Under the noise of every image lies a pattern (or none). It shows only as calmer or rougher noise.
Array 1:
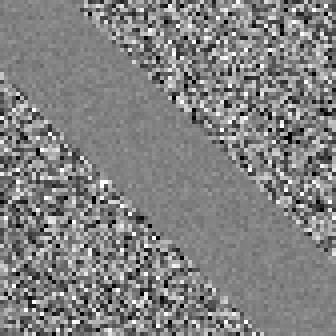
a diagonal band
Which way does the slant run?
top left to bottom right
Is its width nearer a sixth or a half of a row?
a half
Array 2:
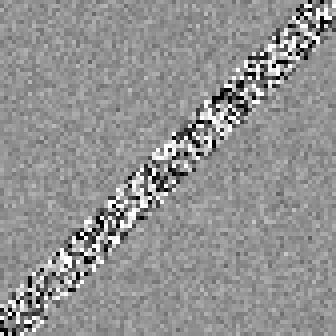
a diagonal band
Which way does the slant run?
bottom left to top right
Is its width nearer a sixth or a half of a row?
a sixth
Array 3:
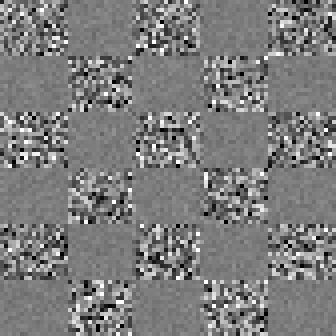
a checkerboard
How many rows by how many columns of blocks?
6 by 5
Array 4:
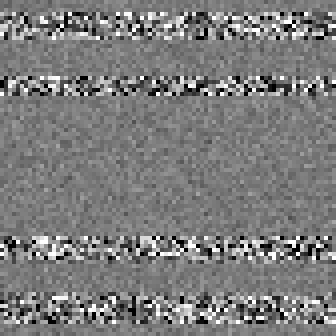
bands of rows
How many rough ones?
4
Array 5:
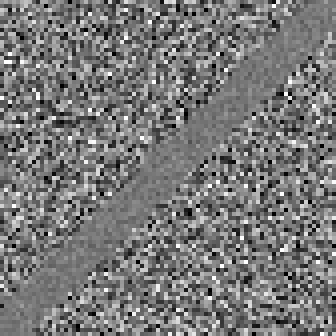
a diagonal band
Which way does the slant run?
bottom left to top right
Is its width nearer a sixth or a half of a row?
a sixth
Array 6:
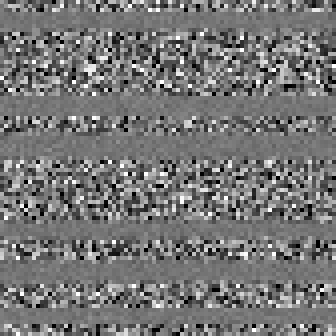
bands of rows
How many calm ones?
6
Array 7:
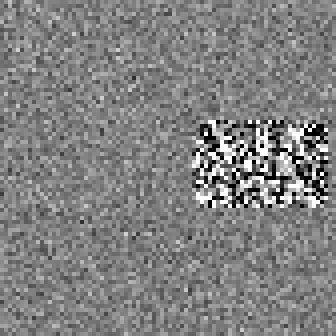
one block
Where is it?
middle right
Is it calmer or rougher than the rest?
rougher
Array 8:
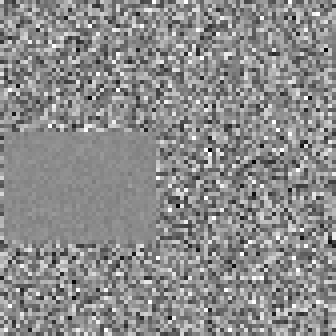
one block
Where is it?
middle left
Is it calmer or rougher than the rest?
calmer
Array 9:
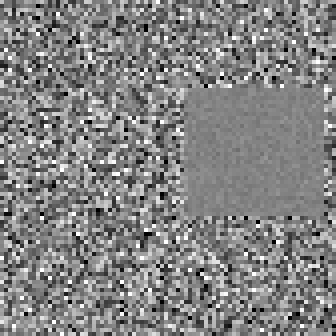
one block
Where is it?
middle right
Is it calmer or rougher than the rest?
calmer
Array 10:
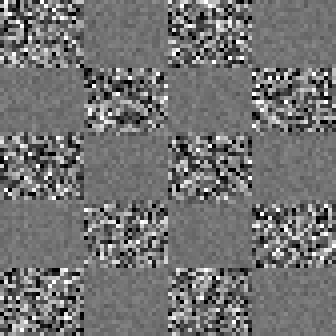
a checkerboard
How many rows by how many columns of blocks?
5 by 4
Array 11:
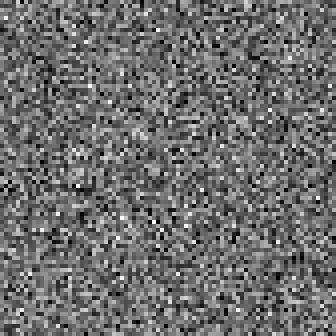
only noise
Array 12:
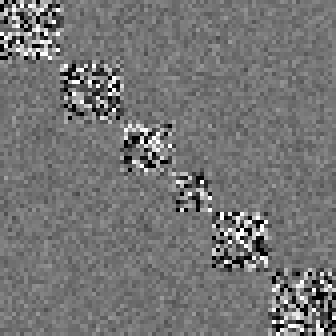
blocks along the diagonal
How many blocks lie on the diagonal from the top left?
6
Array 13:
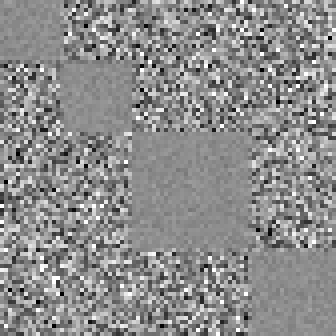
blocks along the diagonal
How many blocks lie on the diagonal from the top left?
4
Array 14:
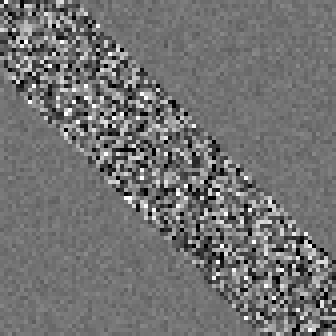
a diagonal band
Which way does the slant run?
top left to bottom right
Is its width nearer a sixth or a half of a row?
a half
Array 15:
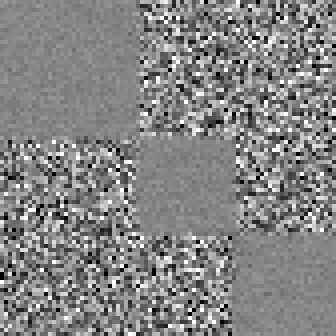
blocks along the diagonal
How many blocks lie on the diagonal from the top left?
3
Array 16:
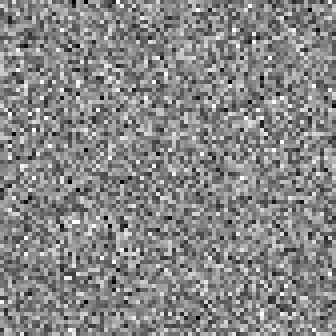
only noise
